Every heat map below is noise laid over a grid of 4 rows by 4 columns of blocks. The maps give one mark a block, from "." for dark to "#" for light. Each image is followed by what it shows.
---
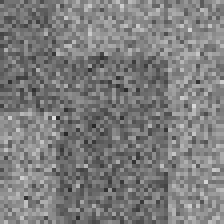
.###
...#
#..#
#..#
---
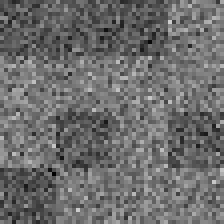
...#
####
#.#.
.###
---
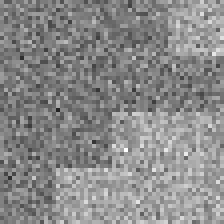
...#
....
..##
.###
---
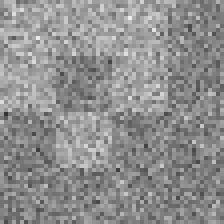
###.
#.#.
.#..
....
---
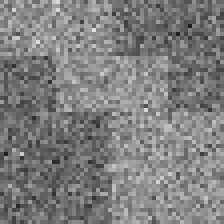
##..
.##.
..##
..##
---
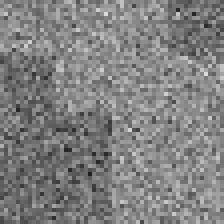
###.
.###
..##
..##
